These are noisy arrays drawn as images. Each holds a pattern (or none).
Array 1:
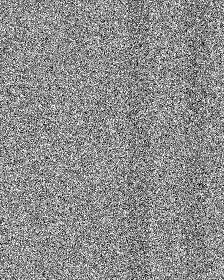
bands of columns
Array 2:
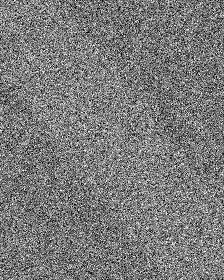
a diagonal band
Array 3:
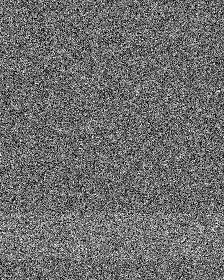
one band of rows
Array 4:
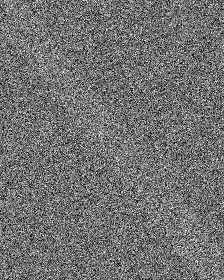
a diagonal band
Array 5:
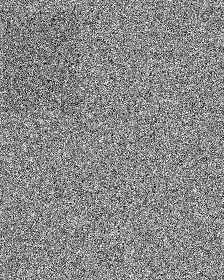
one block
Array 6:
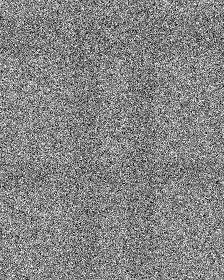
bands of rows crossing bands of columns
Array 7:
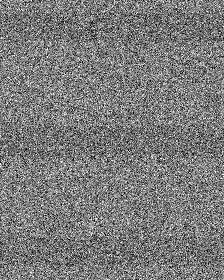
bands of rows
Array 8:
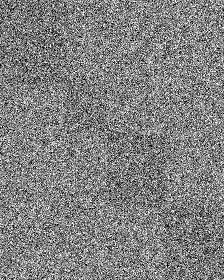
blocks along the diagonal
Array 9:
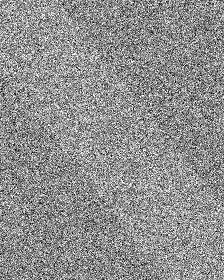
a diagonal band
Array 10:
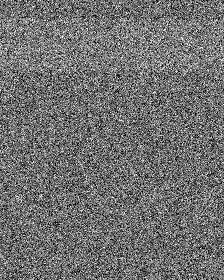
one band of rows
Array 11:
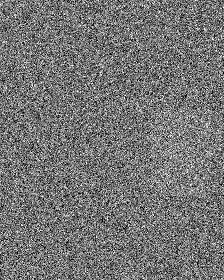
one block
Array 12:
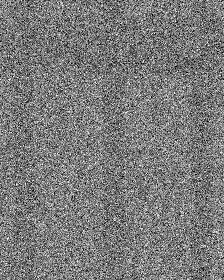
bands of rows crossing bands of columns
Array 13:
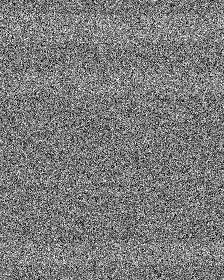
bands of rows
